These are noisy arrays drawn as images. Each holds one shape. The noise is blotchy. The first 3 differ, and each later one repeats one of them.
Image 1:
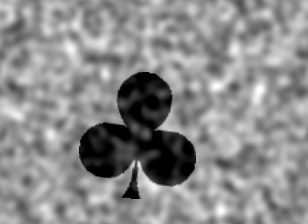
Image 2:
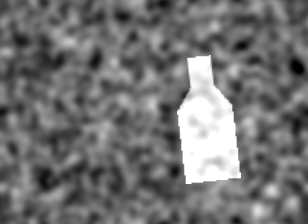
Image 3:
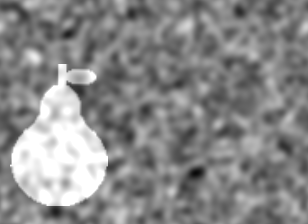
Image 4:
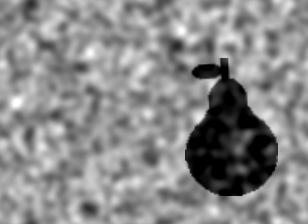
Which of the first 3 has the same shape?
3
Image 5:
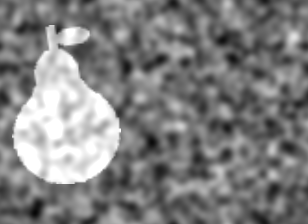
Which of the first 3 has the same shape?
3
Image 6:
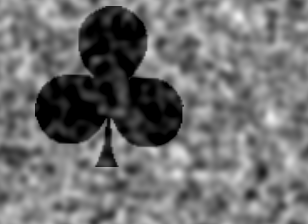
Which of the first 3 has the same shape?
1
